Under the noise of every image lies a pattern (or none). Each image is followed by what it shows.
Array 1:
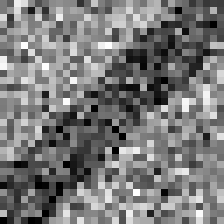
a diagonal band
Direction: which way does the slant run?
bottom left to top right
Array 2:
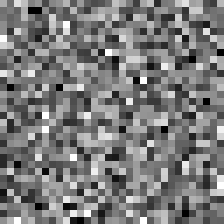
only noise
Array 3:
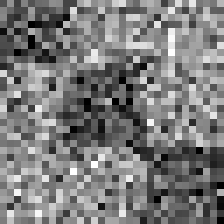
blocks along the diagonal
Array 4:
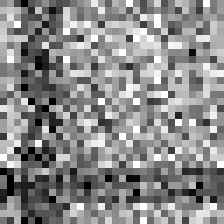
bands of rows crossing bands of columns
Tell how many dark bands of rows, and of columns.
1 and 1
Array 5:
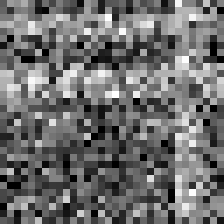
bands of rows crossing bands of columns
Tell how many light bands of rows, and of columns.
2 and 1
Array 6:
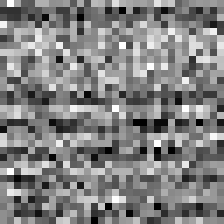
bands of rows
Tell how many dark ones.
6
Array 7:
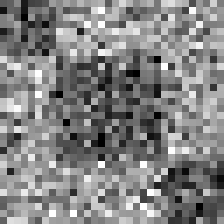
blocks along the diagonal
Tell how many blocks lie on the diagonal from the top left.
3
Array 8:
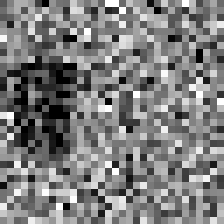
one block
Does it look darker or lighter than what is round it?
darker
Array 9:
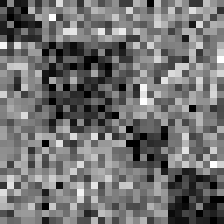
blocks along the diagonal
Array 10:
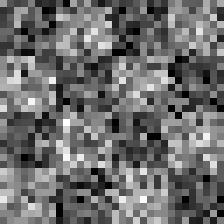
a checkerboard
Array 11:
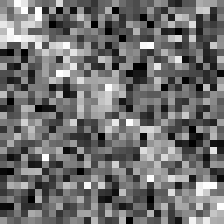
blocks along the diagonal
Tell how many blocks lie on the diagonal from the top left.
6
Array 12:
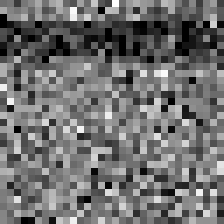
one band of rows
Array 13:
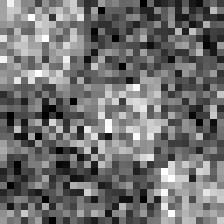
blocks along the diagonal
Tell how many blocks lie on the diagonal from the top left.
3
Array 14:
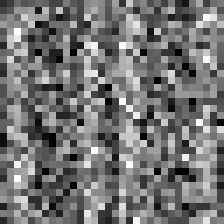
bands of columns
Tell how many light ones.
4
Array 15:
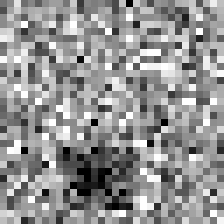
one block
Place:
bottom middle
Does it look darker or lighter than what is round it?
darker
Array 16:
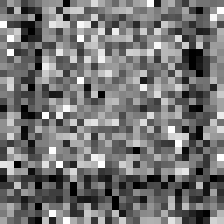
bands of rows crossing bands of columns
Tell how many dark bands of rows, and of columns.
1 and 2
